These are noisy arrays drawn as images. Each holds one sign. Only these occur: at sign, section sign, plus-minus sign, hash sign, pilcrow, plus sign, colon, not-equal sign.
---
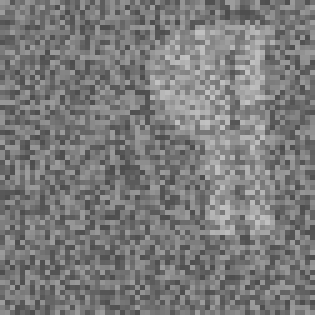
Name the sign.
pilcrow
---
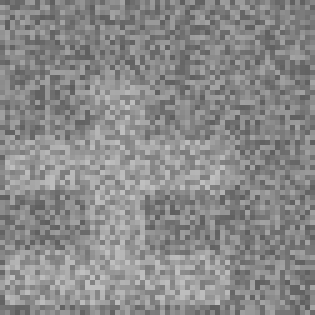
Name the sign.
plus-minus sign
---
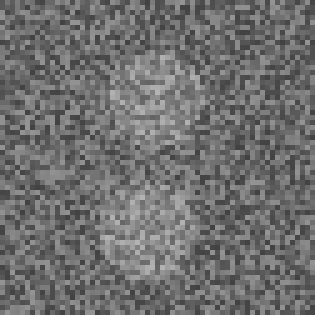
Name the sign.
colon
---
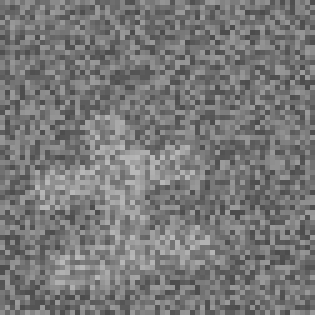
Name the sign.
plus-minus sign
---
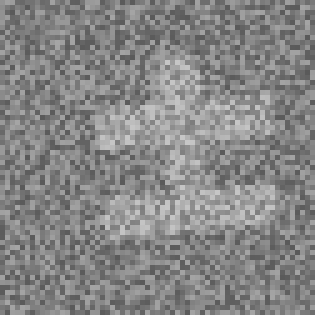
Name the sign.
plus-minus sign
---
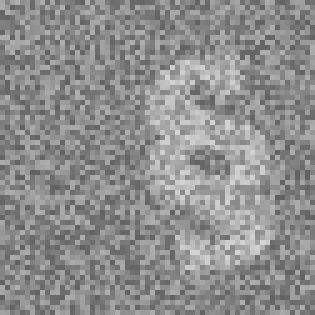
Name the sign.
section sign
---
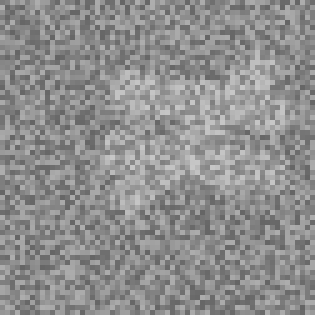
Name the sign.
not-equal sign
